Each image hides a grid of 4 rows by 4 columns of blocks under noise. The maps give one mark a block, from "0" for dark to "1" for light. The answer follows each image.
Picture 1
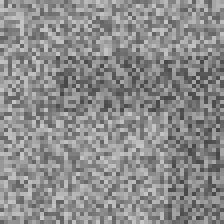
1111
1000
1110
1110
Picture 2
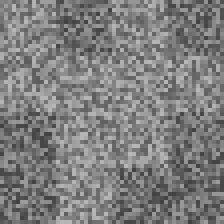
1010
1111
0110
0100
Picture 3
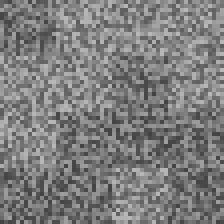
0111
1101
1000
0010
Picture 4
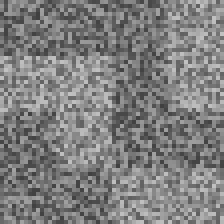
0001
1101
0100
0011
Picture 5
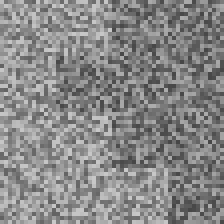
1100
1000
1100
1110
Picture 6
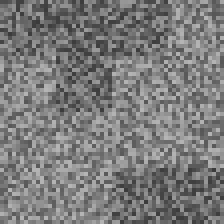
0001
1011
1111
1100
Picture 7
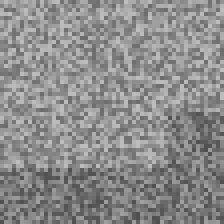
1111
1111
1110
0000
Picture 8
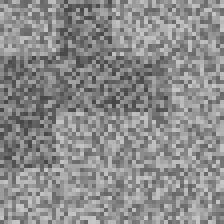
1011
0001
0111
1111
